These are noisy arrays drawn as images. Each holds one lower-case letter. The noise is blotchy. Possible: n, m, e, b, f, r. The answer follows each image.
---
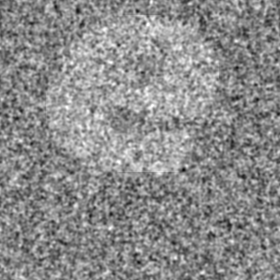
e
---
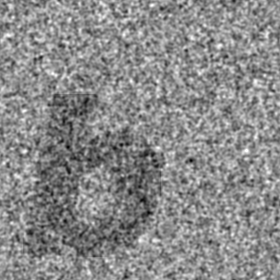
b
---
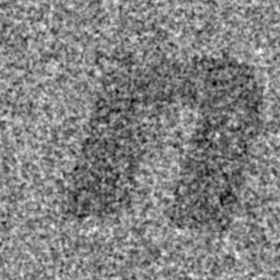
n
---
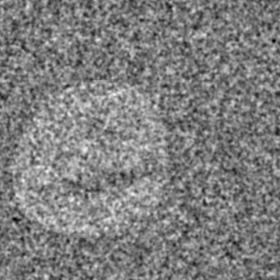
e
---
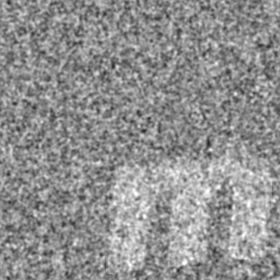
m
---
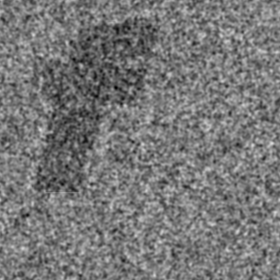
f
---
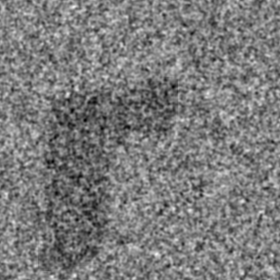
r
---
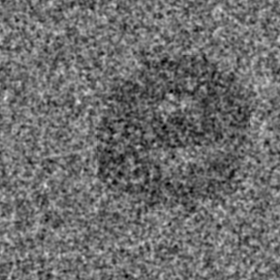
e
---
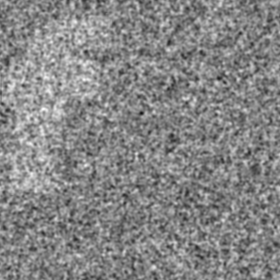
f
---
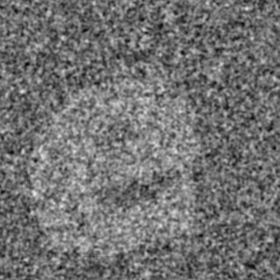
e
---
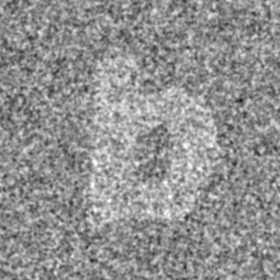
b
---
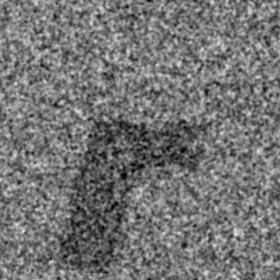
r
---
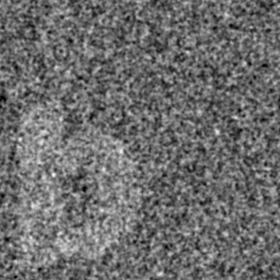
b
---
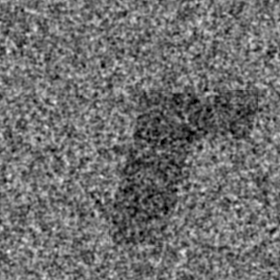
r
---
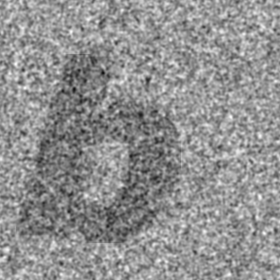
b
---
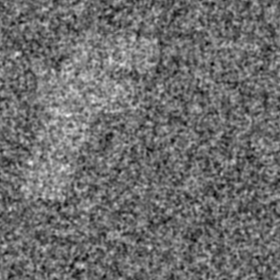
f
